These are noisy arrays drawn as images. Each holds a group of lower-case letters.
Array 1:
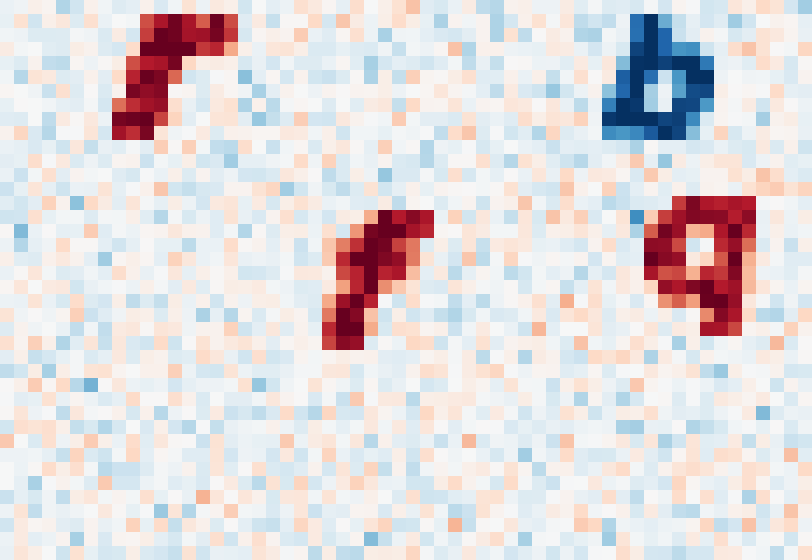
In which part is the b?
top right
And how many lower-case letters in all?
4
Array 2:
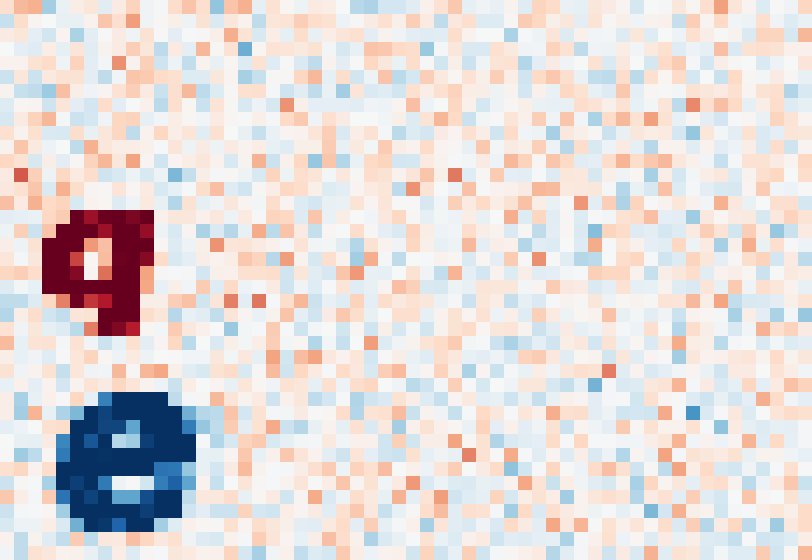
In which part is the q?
middle left
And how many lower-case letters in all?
2
